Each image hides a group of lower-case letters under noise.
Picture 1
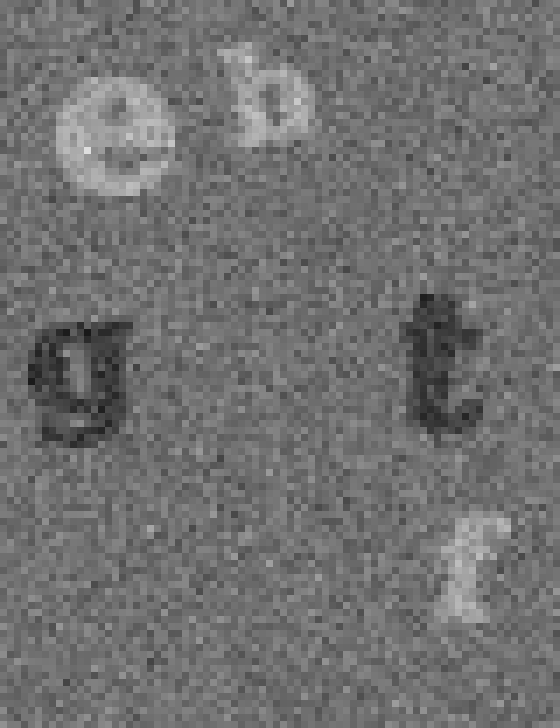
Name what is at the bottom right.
f
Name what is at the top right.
nothing
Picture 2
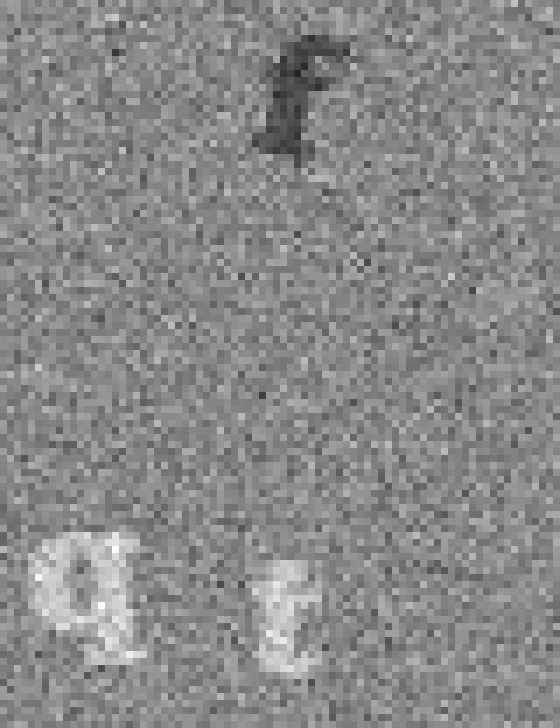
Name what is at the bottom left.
q
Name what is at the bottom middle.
t
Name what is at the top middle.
f
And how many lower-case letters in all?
3
